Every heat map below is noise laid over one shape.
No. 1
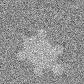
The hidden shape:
turtle
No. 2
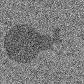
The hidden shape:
pear
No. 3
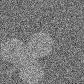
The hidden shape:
club
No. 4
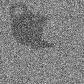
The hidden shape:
teapot
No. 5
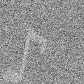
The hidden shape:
musical note
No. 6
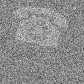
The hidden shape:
telephone
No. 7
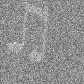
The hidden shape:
pair of musical notes
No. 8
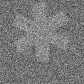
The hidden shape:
asterisk
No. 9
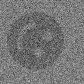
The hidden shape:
smiling face
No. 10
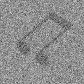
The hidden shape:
pair of musical notes
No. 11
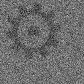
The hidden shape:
gear
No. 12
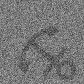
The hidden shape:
anchor
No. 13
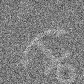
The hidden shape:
anchor
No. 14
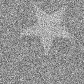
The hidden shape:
star
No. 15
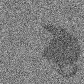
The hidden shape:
teapot
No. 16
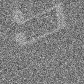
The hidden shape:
pair of musical notes
